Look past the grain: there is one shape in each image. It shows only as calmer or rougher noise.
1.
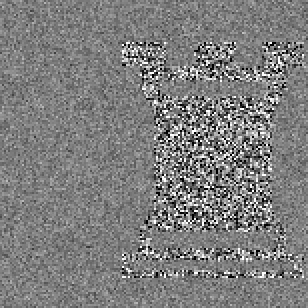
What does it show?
rough chess rook
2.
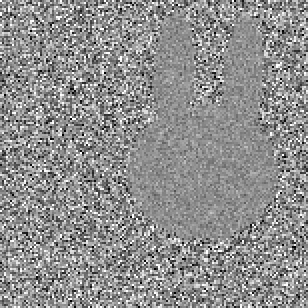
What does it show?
calm rabbit's head
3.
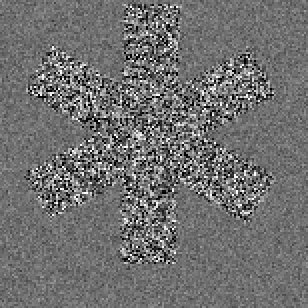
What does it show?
rough asterisk
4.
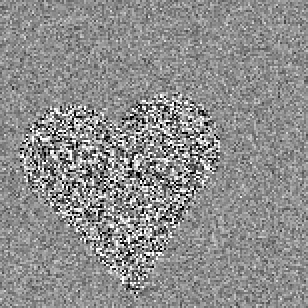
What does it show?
rough heart
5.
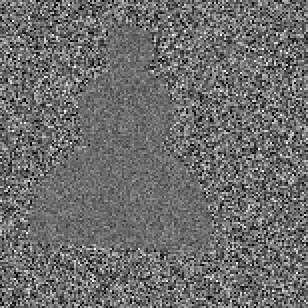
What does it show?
calm chess pawn
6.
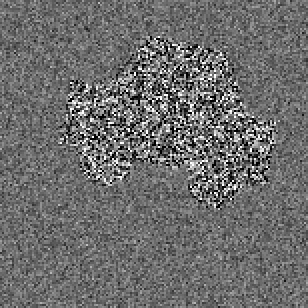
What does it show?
rough car
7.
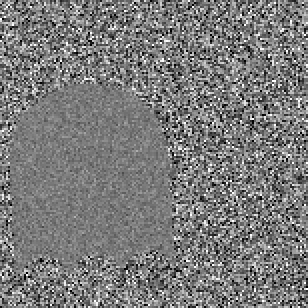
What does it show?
calm ghost
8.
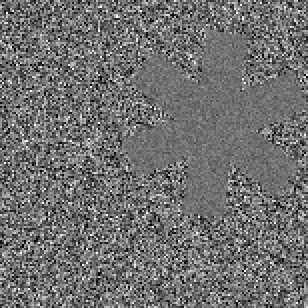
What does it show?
calm asterisk
